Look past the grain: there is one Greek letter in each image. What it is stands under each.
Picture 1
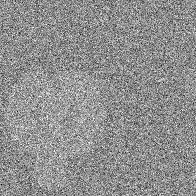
light phi
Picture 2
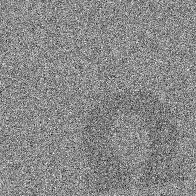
dark omega
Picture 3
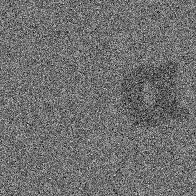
dark alpha, middle right
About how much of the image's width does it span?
a third
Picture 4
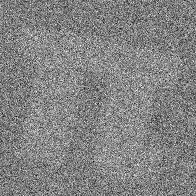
light pi
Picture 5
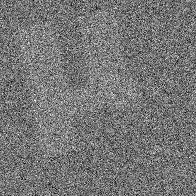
light mu
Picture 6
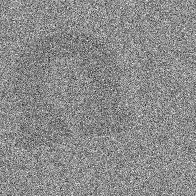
dark omega
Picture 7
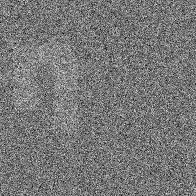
light eta
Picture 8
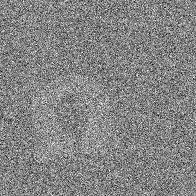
light omega
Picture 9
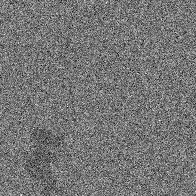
dark xi, bottom left
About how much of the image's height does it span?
a third
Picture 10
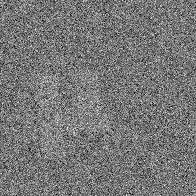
light mu
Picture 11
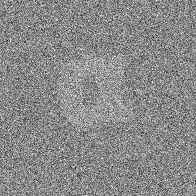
light alpha, centre
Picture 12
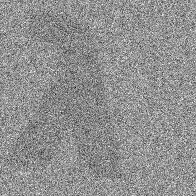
dark lambda
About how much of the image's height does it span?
nearly all
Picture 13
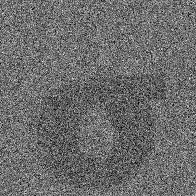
dark sigma
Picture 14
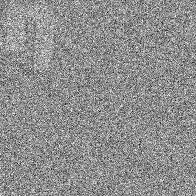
light eta, top left
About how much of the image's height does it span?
a third
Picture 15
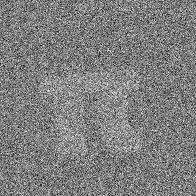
light pi
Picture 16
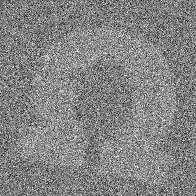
light omega
